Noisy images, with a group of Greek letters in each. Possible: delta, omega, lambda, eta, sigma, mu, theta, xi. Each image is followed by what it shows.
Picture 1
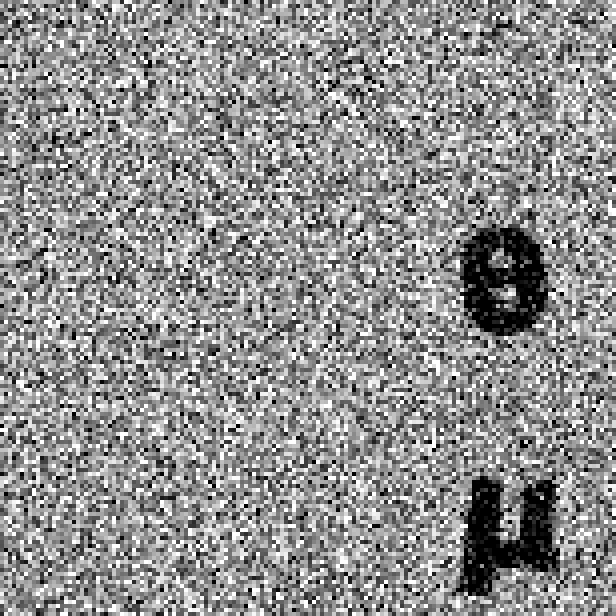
middle right: dark theta; bottom right: dark mu
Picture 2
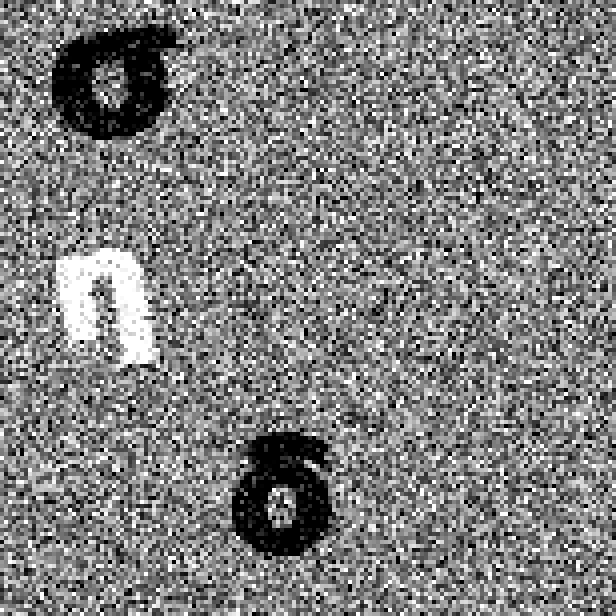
top left: dark sigma; middle left: light eta; bottom middle: dark delta
